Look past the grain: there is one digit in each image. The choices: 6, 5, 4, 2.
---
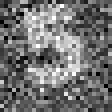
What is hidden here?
light 5
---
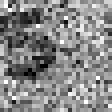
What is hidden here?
dark 5
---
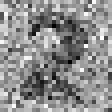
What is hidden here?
dark 2
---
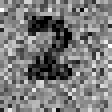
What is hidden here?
dark 2
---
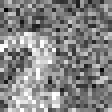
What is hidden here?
light 2
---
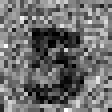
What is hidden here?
dark 5
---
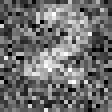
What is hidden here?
light 2
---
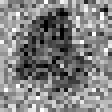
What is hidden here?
dark 4
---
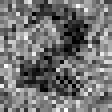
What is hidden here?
dark 2
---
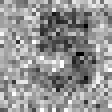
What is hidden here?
dark 5
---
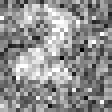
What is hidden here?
light 2
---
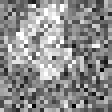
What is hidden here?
light 4
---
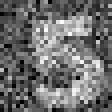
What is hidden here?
light 5
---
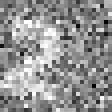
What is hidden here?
light 2
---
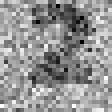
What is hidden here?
dark 2
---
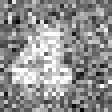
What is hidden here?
light 4
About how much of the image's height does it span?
two thirds
